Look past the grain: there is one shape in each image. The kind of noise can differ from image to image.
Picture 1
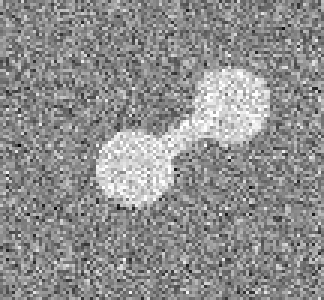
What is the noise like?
low rank plus noise
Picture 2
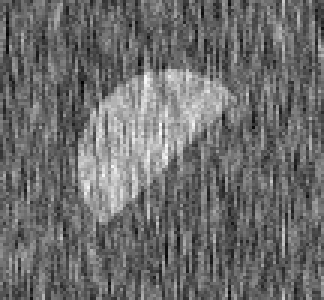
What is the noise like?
streaked along the columns
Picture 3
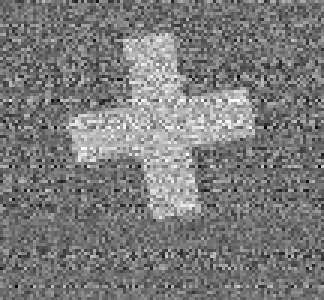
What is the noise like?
rows of uneven size
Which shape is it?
cross
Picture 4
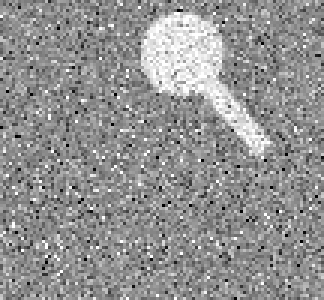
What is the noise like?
heavy tails
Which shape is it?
lollipop
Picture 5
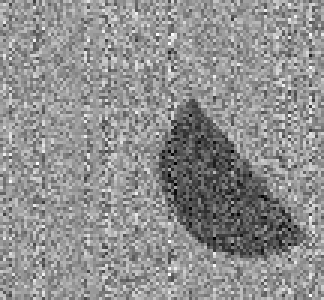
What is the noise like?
columns of uneven size
